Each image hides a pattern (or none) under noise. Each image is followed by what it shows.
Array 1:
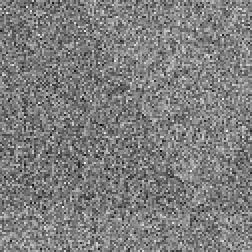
spokes from one point
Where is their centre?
bottom right
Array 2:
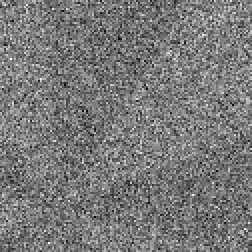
spokes from one point
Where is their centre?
bottom left
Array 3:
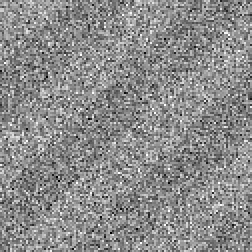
diagonal stripes
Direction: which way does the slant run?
bottom left to top right
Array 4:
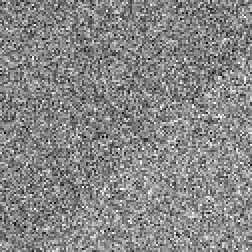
a sharp edge
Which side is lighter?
bottom right
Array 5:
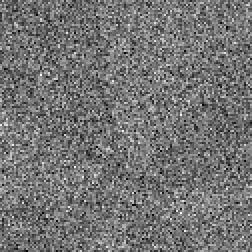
spokes from one point
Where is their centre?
bottom middle
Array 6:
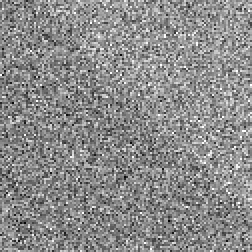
a sharp edge
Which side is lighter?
top right
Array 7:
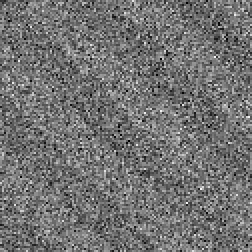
diagonal stripes
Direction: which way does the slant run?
top left to bottom right
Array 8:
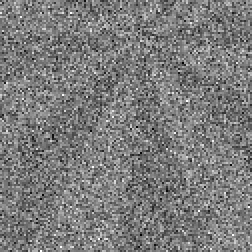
spokes from one point
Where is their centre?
top middle
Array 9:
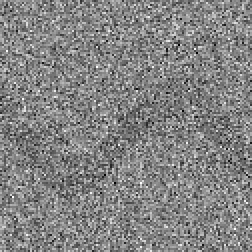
a wavy band
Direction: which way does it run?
left to right
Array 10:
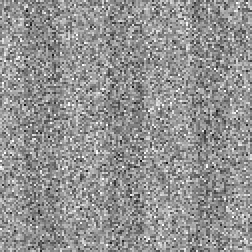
vertical stripes
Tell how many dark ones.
3
